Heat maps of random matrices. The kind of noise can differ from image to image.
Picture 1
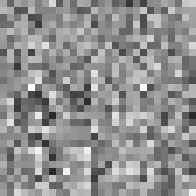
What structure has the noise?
low rank plus noise
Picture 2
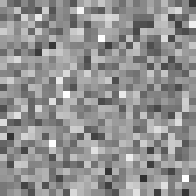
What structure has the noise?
independent entries
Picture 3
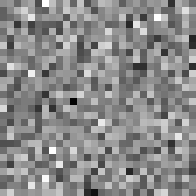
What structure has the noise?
independent entries
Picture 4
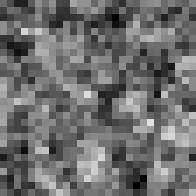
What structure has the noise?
blotchy
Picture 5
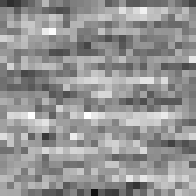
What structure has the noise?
streaked along the rows
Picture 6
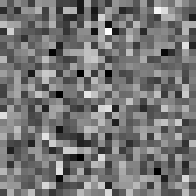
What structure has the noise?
low rank plus noise
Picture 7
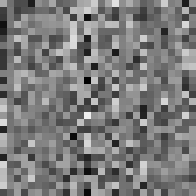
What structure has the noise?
columns of uneven size
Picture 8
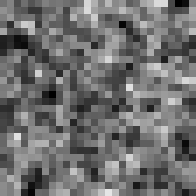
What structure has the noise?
blotchy
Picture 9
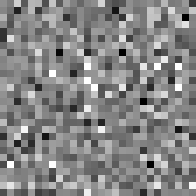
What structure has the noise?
heavy tails
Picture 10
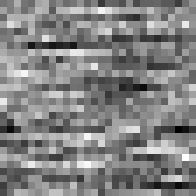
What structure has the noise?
streaked along the rows
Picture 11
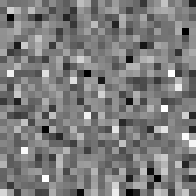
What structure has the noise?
heavy tails
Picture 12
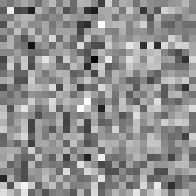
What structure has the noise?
low rank plus noise
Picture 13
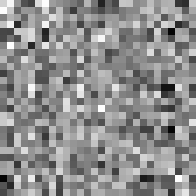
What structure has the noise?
low rank plus noise
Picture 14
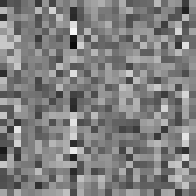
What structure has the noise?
columns of uneven size
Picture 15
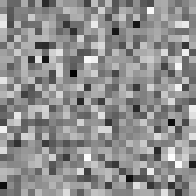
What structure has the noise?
independent entries
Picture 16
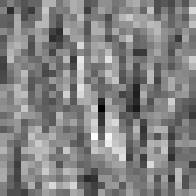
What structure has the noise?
streaked along the columns
